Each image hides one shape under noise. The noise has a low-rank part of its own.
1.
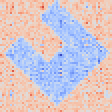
square with a notch
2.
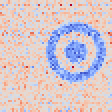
bullseye
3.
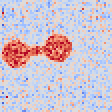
dumbbell
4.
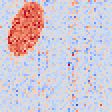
ellipse
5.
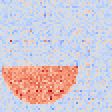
half disc
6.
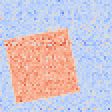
square
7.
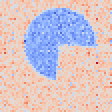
disc with a wedge cut out
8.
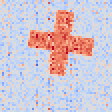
cross
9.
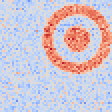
bullseye
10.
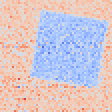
square
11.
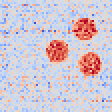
three dots
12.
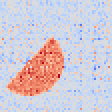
half disc
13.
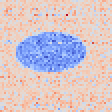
ellipse
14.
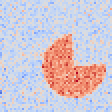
disc with a wedge cut out
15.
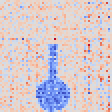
lollipop
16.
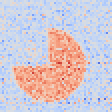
disc with a wedge cut out
